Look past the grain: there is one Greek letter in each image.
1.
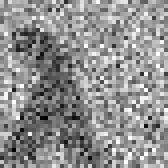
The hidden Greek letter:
lambda
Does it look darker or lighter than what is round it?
darker
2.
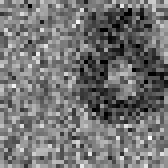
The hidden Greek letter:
delta
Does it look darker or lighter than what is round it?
darker
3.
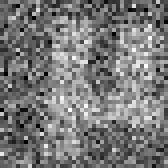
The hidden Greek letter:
mu
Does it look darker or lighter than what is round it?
lighter
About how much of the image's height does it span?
nearly all
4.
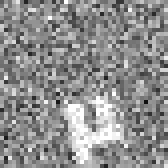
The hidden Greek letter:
mu
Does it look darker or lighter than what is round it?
lighter
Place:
bottom middle
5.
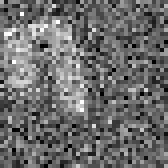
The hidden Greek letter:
eta
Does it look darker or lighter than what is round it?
lighter
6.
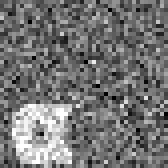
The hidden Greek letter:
alpha
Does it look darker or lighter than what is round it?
lighter
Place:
bottom left
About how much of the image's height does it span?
a third
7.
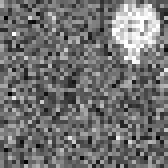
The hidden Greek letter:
phi
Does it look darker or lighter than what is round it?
lighter
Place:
top right
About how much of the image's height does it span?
a third
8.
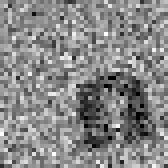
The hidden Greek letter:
omega
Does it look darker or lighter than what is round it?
darker
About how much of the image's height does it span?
half
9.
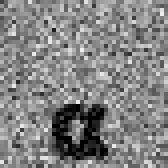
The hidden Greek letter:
alpha
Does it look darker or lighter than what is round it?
darker
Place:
bottom middle
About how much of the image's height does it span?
a third
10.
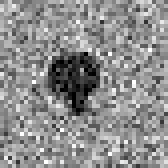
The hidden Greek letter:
phi
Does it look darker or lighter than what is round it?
darker
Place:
centre
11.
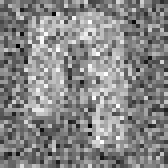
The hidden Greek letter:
eta
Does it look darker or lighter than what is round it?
lighter
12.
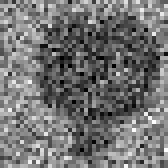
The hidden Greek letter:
phi
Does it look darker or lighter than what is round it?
darker
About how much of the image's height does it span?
nearly all
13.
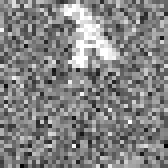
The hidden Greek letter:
lambda
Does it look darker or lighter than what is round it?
lighter
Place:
top middle
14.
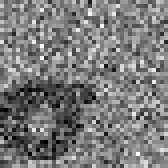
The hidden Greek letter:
sigma
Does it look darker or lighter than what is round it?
darker
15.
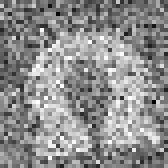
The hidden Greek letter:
omega
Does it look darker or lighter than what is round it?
lighter
